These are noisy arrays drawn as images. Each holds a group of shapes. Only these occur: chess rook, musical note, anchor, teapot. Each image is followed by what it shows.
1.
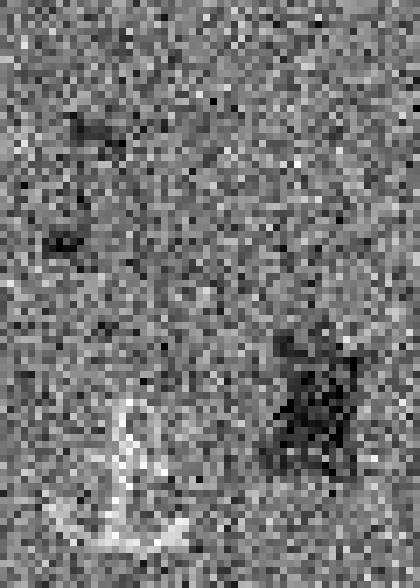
top left: dark musical note; bottom left: light anchor; bottom right: dark chess rook
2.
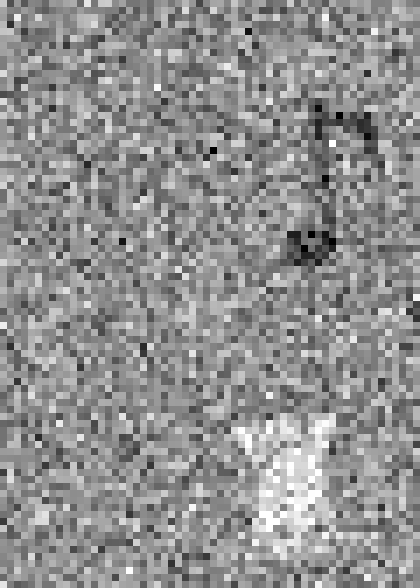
top right: dark musical note; bottom right: light chess rook
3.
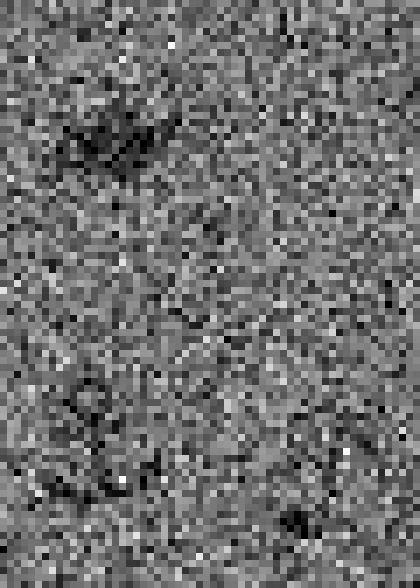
top left: dark teapot; bottom left: dark anchor; bottom right: dark musical note
